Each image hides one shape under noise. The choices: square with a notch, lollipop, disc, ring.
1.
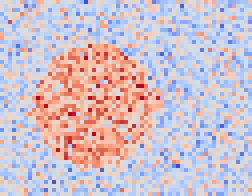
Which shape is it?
disc
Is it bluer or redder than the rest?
redder
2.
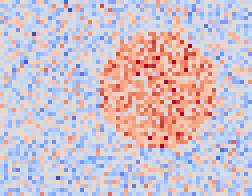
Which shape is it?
disc
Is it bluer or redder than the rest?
redder
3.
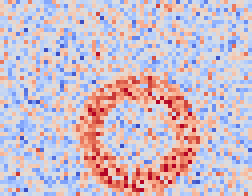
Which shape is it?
ring
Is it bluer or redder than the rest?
redder
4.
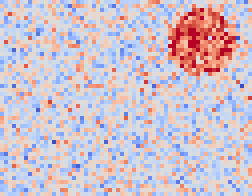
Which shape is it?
disc
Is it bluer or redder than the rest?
redder
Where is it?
top right
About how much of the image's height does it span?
a third
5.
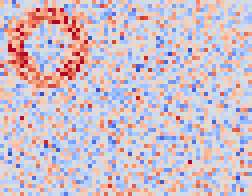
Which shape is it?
ring
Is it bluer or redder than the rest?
redder
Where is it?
top left
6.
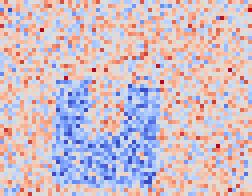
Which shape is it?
square with a notch
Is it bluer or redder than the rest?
bluer
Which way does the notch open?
up
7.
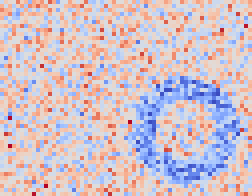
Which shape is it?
ring
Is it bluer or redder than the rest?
bluer
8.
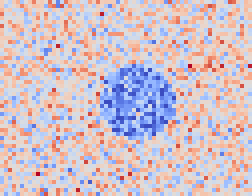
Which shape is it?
disc
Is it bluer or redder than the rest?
bluer
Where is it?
centre
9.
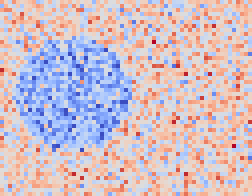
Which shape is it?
disc
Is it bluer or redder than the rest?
bluer
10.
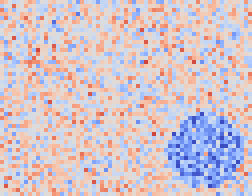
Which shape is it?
disc
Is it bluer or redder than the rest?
bluer
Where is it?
bottom right
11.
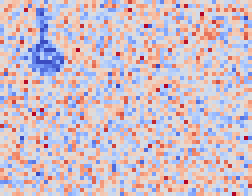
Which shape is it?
lollipop
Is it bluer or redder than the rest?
bluer
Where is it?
top left
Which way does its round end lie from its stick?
down
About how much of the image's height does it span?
a third
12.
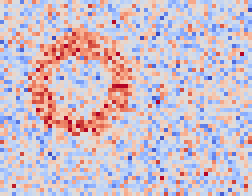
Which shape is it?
ring
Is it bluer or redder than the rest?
redder
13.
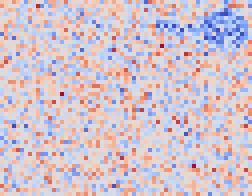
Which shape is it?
lollipop
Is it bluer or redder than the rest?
bluer
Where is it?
top right
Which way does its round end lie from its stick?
right
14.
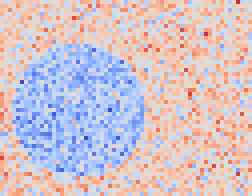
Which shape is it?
disc
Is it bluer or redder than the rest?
bluer
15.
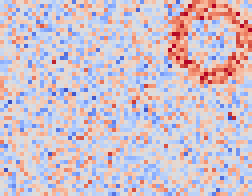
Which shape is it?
ring
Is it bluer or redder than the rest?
redder
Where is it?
top right
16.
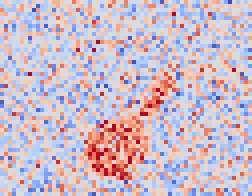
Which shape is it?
lollipop
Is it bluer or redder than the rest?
redder
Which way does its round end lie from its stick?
down and left
